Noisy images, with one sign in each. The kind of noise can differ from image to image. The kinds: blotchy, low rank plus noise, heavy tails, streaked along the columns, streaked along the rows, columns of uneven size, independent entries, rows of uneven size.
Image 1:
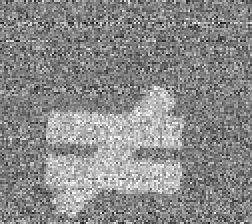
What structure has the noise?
rows of uneven size
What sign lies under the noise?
not-equal sign
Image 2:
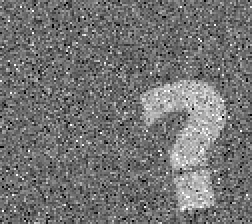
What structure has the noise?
heavy tails
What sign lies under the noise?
question mark
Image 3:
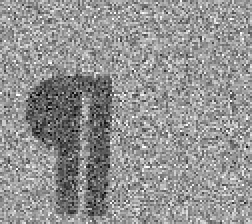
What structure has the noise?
low rank plus noise
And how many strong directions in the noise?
three or four
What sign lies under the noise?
pilcrow
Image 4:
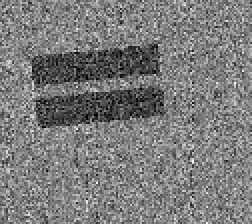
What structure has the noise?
columns of uneven size
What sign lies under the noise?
equals sign
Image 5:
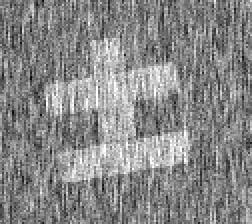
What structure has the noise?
streaked along the columns
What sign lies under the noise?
plus-minus sign
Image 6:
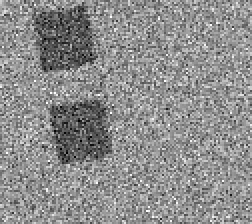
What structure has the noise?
independent entries
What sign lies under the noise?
colon
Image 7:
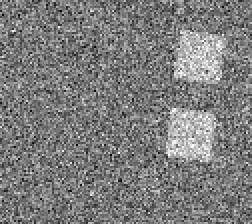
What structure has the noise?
independent entries
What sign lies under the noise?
colon
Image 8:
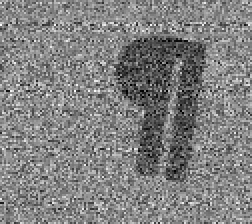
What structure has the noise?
rows of uneven size
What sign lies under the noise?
pilcrow
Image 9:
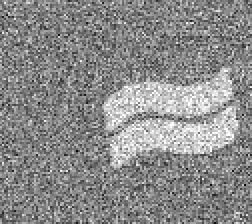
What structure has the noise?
low rank plus noise
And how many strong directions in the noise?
three or four
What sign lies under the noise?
approximately sign
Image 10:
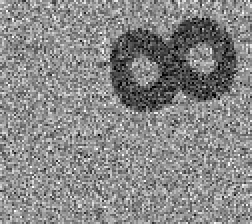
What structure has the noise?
low rank plus noise
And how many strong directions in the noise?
five to eight
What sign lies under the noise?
infinity sign
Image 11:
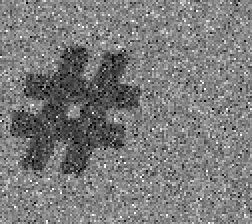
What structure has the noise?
heavy tails
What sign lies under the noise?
hash sign
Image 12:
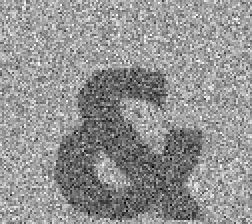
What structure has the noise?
independent entries
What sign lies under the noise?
ampersand
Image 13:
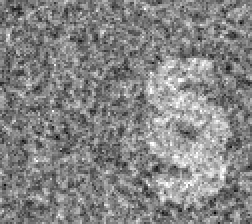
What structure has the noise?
blotchy
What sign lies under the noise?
section sign
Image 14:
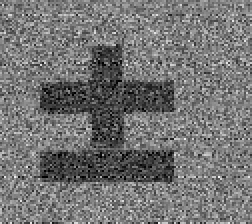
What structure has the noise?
rows of uneven size
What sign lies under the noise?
plus-minus sign
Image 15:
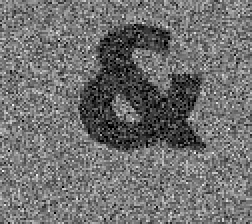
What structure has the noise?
independent entries
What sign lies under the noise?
ampersand
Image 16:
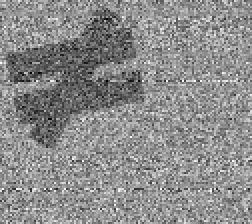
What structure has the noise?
rows of uneven size
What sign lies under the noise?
not-equal sign
